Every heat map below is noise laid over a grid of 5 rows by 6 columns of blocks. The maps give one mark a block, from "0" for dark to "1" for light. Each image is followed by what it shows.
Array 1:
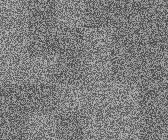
101000
100100
110100
001110
010110
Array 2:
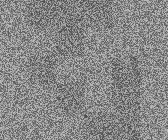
100011
110111
101101
110101
111001
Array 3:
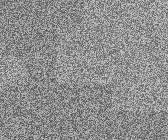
000111
001111
101111
000011
000000
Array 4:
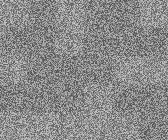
101001
001000
100011
000100
111110
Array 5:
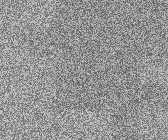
110000
100000
110001
110000
111101
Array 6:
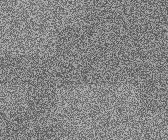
111000
110000
000000
101110
001111
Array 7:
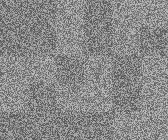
001011
001010
110101
101101
000011
